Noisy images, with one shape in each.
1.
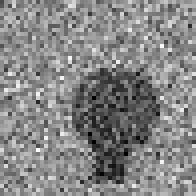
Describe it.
dark light bulb
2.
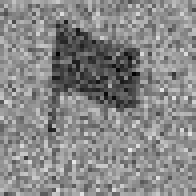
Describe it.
dark flag
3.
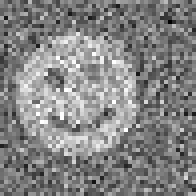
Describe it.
light smiling face
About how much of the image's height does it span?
two thirds
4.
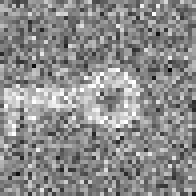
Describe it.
light key
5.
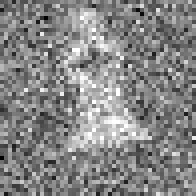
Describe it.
light chess bishop
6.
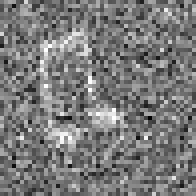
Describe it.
light pair of musical notes
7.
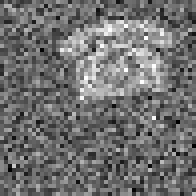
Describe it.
light telephone
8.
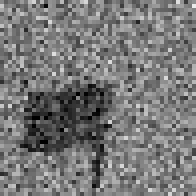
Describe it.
dark flag
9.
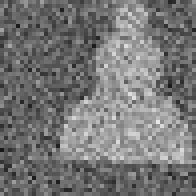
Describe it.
light chess pawn
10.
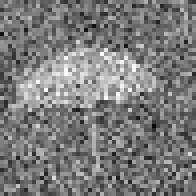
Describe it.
light umbrella
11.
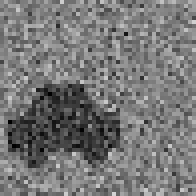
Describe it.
dark car
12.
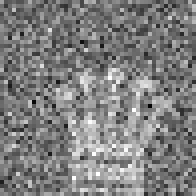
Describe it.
light chess queen
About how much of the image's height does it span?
two thirds
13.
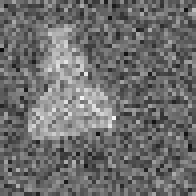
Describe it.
light chess pawn
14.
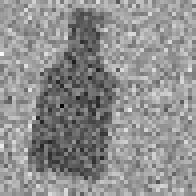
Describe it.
dark bottle
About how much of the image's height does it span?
nearly all
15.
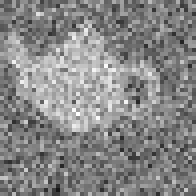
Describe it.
light teapot
